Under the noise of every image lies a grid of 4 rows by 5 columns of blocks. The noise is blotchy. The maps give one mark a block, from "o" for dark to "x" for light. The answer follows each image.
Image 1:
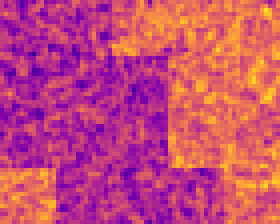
o o x x x
o o o x x
o o o x x
x o o o x
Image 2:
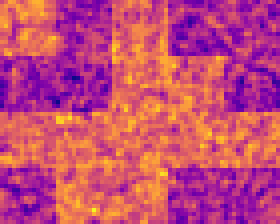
x o x o o
o o x x o
x x x x x
o x x o o
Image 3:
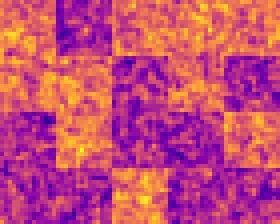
x o x x x
x x o x o
o x o o x
o o x o o
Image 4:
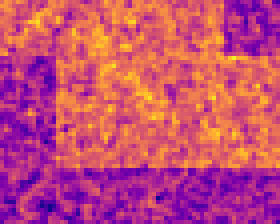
x x x x o
o x x x x
o x x x x
o o o o o
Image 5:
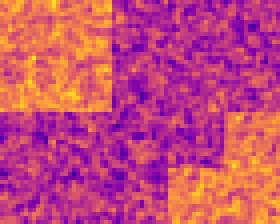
x x o o o
x x o o o
o o o o x
o o o x x
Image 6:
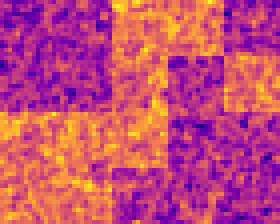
o o x x o
o o x o x
x x x o o
x x o o o
